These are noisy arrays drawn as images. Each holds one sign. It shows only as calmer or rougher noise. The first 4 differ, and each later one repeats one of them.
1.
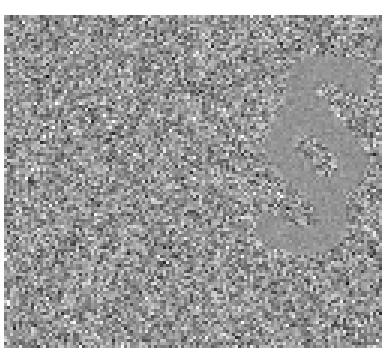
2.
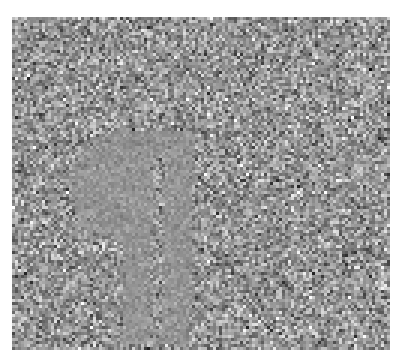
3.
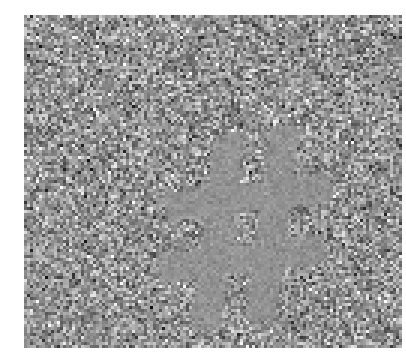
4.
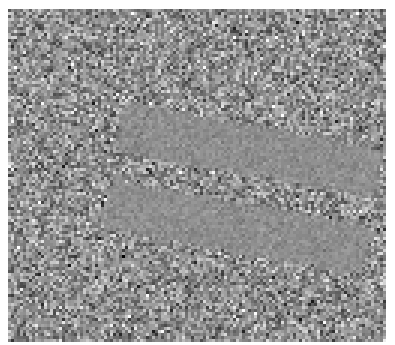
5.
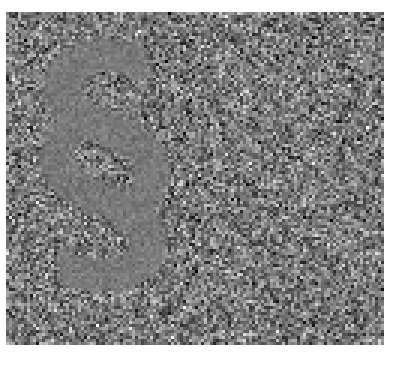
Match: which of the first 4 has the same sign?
1
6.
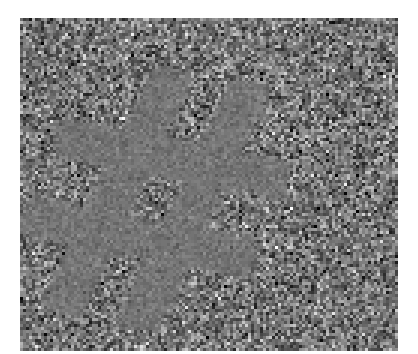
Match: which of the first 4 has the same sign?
3
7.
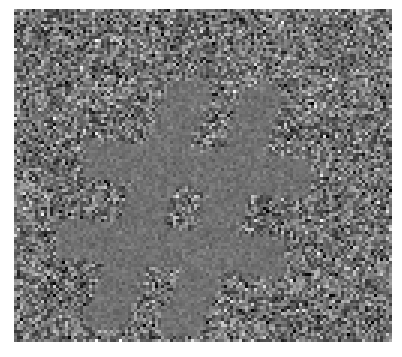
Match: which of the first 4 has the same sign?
3
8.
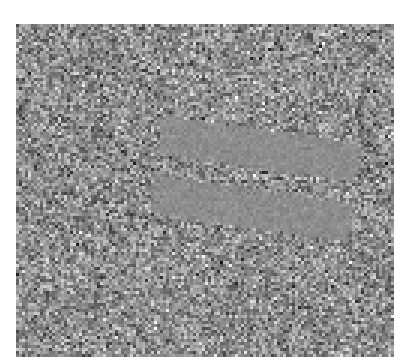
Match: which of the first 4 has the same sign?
4
